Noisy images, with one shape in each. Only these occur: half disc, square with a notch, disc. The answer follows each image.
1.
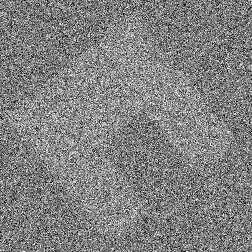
square with a notch
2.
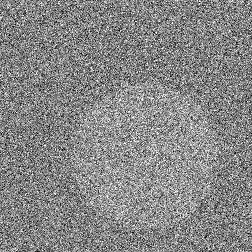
disc
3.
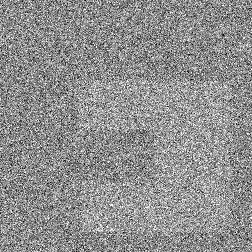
square with a notch
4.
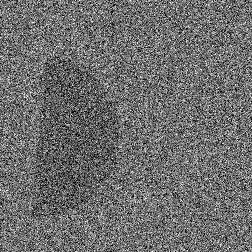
half disc
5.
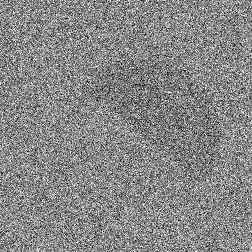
half disc
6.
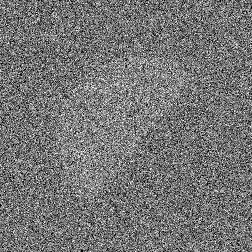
half disc
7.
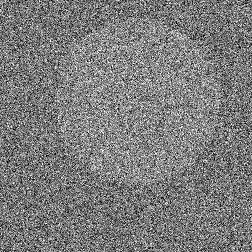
disc
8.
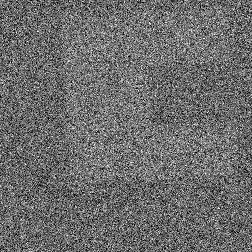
square with a notch
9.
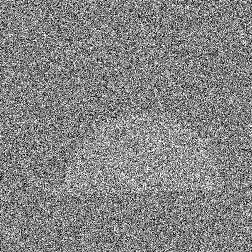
half disc
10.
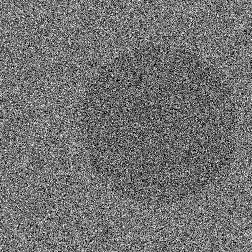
disc
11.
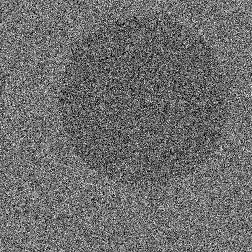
disc
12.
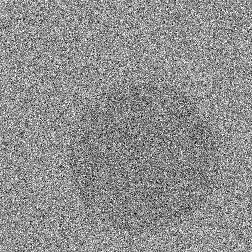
disc
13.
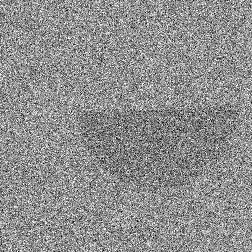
half disc
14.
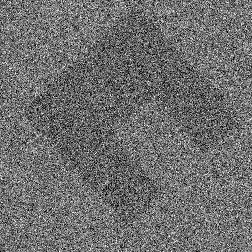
square with a notch
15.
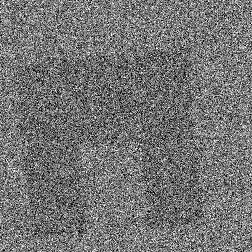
square with a notch
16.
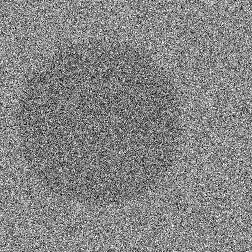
disc
